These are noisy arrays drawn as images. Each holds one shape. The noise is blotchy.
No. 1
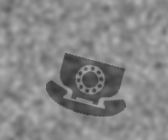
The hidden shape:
telephone
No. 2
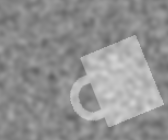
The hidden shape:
cup
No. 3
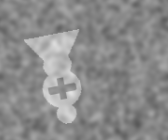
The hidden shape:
chess bishop
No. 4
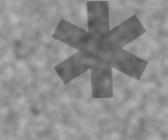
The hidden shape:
asterisk
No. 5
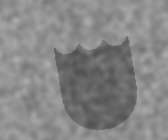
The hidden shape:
ghost
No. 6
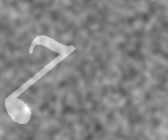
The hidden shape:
musical note
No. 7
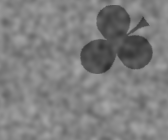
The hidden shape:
club
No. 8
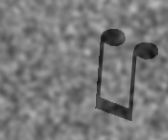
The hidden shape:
pair of musical notes
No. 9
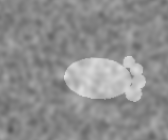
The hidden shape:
footprint
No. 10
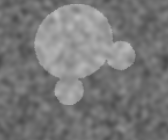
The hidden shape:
bear's head
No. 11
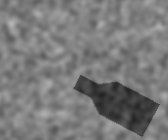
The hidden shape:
bottle
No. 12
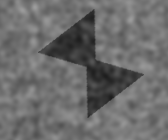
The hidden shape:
bow tie
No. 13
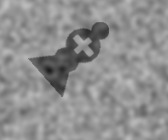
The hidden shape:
chess bishop
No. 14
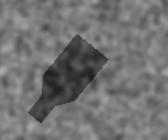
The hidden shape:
bottle
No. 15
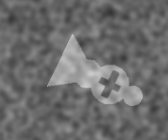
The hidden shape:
chess bishop
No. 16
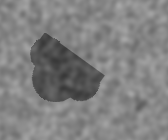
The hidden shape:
cloud
